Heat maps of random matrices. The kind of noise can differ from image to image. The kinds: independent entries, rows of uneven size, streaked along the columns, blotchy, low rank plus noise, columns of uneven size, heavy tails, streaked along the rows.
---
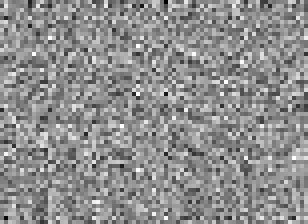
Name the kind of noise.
low rank plus noise
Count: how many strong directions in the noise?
three or four
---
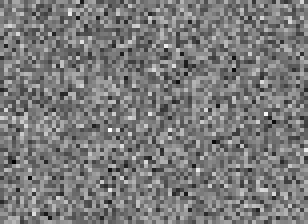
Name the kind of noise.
independent entries
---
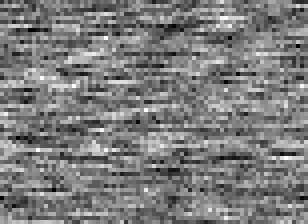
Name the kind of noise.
streaked along the rows
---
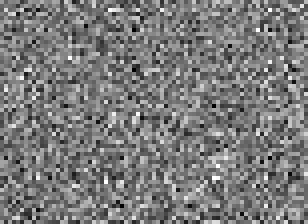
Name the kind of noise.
low rank plus noise
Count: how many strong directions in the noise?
one
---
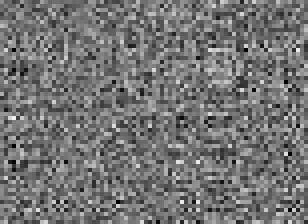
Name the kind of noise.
low rank plus noise
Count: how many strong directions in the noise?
two
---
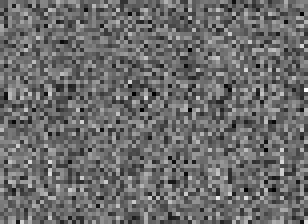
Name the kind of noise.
low rank plus noise
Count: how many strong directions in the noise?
two
